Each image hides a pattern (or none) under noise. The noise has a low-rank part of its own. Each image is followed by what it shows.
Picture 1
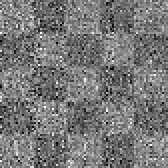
a checkerboard
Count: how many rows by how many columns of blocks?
5 by 5
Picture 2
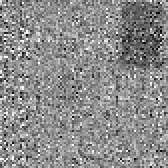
one block
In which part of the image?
top right
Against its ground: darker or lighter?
darker
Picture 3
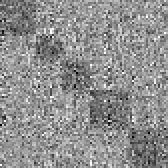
blocks along the diagonal
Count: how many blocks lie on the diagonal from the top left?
5
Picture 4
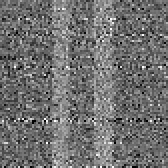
bands of columns
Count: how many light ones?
2
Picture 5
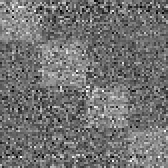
blocks along the diagonal
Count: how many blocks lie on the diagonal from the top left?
4
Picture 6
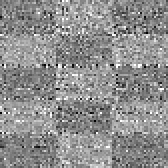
a checkerboard
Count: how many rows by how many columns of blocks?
5 by 3
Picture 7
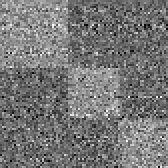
blocks along the diagonal
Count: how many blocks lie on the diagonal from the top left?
3
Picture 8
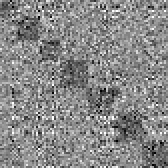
blocks along the diagonal
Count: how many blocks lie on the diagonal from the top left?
7
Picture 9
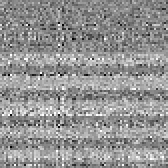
bands of rows
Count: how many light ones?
5
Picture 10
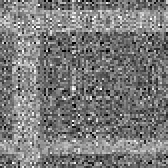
bands of rows crossing bands of columns
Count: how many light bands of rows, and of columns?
2 and 1
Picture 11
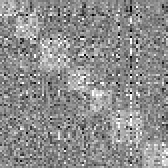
blocks along the diagonal
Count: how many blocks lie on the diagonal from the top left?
7
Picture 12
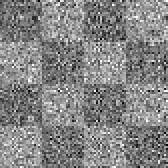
a checkerboard
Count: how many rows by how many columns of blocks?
4 by 4
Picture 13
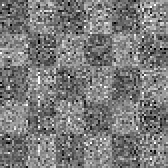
a checkerboard
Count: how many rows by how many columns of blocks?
5 by 6
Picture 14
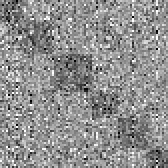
blocks along the diagonal
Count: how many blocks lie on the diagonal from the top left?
6
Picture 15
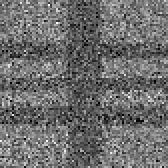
bands of rows crossing bands of columns
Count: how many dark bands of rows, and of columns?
3 and 1
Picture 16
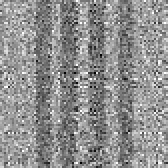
bands of columns
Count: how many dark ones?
4
